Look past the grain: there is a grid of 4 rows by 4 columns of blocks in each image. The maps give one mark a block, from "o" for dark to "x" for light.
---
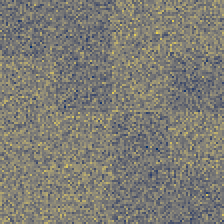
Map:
o o x x
x o x o
x x o x
x x o o
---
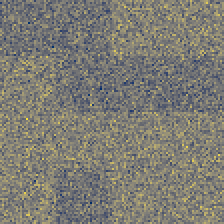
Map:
o o x x
x o o o
x x x x
x o x x
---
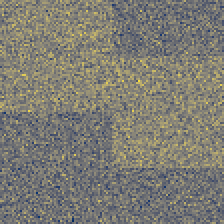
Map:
x x o o
x x x x
o o x x
o o o o
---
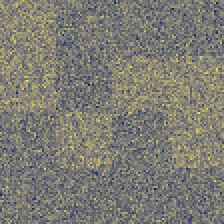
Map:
x o o o
x o x x
o x o x
o o o o
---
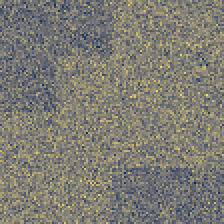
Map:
o o x x
o x x x
x x x x
x x o o
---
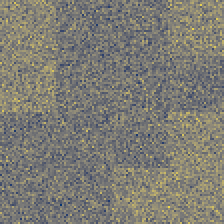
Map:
x o o x
x o o o
o o o x
o o x x
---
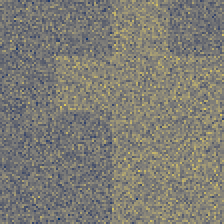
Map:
o o x o
o x x x
o o x x
o o x x
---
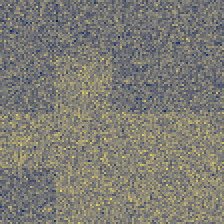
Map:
o o o o
o x o o
x x x x
o x x x
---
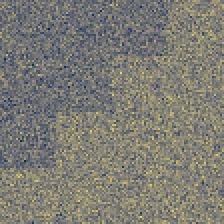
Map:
o o o x
o o x x
o x x x
x x x x
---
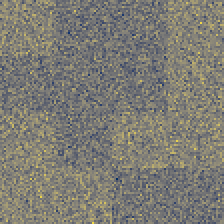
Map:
x o o x
o o o x
x o x x
x x o o
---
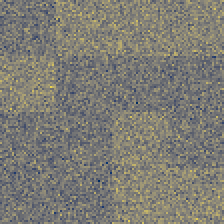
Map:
o x x x
x o o o
o o x o
o o x x
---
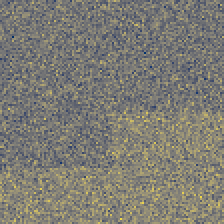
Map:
o o o o
o o o o
o o x x
x x x x
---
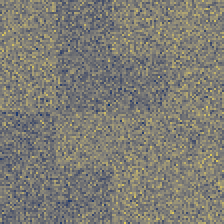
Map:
x o x x
x o o x
o x x x
o o x x
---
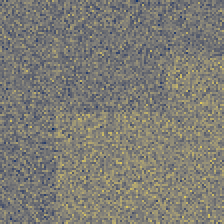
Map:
o o o o
o o o x
o x x x
o x x x
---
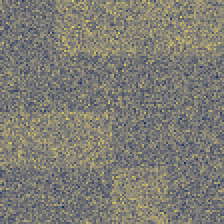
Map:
o x x x
o o o o
x x o o
o o x o
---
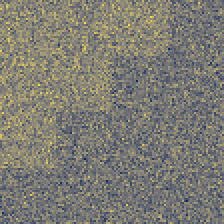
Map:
x x x o
x x o o
x o o o
o o o o
